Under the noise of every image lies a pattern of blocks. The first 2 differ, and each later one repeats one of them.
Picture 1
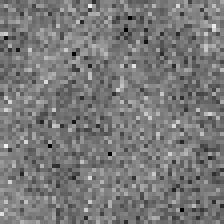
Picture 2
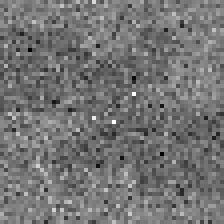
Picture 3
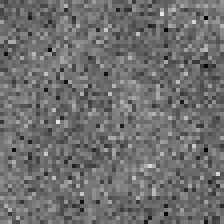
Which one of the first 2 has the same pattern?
1
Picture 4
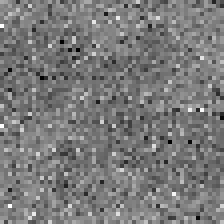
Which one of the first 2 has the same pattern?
2
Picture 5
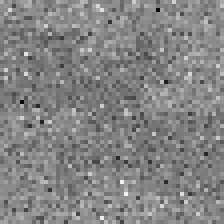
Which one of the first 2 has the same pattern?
2
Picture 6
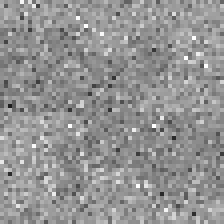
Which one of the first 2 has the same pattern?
2
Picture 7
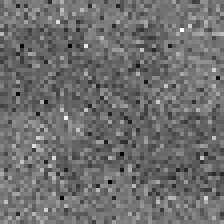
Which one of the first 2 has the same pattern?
2
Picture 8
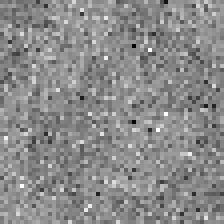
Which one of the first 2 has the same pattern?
1
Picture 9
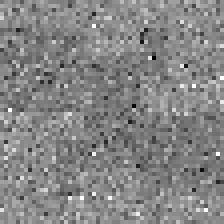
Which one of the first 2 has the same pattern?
2
